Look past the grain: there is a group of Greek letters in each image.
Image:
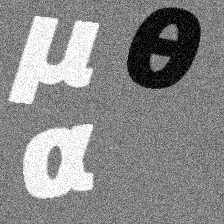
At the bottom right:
nothing
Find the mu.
top left
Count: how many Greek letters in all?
3
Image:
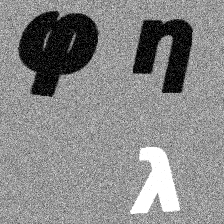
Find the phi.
top left
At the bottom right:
lambda
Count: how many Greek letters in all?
3
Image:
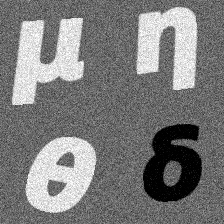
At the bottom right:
delta
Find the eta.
top right
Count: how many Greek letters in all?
4
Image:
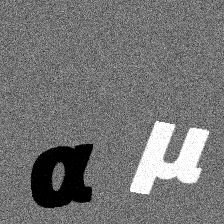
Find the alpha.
bottom left
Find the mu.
bottom right
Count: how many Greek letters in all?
2
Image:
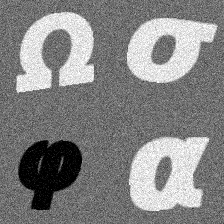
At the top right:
sigma
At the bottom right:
alpha
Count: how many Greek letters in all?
4
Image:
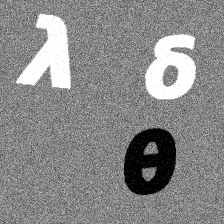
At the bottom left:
nothing
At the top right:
delta
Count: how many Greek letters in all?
3
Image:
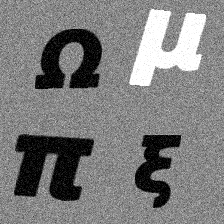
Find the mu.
top right
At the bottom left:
pi
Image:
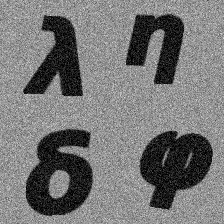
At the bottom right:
phi
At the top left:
lambda
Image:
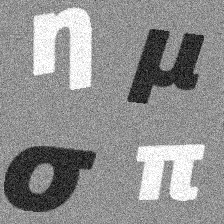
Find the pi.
bottom right
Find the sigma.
bottom left
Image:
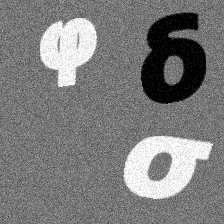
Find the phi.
top left
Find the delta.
top right
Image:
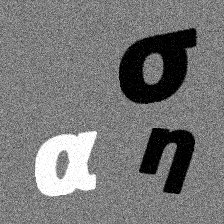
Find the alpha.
bottom left
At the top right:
sigma
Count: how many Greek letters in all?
3
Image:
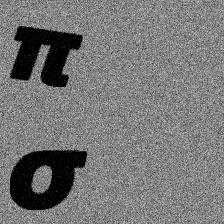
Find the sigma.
bottom left
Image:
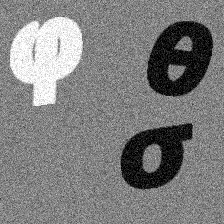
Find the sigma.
bottom right
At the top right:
theta
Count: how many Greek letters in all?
3
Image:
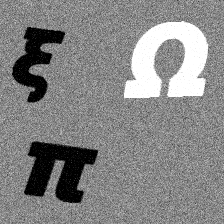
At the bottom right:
nothing
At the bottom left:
pi
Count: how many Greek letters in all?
3
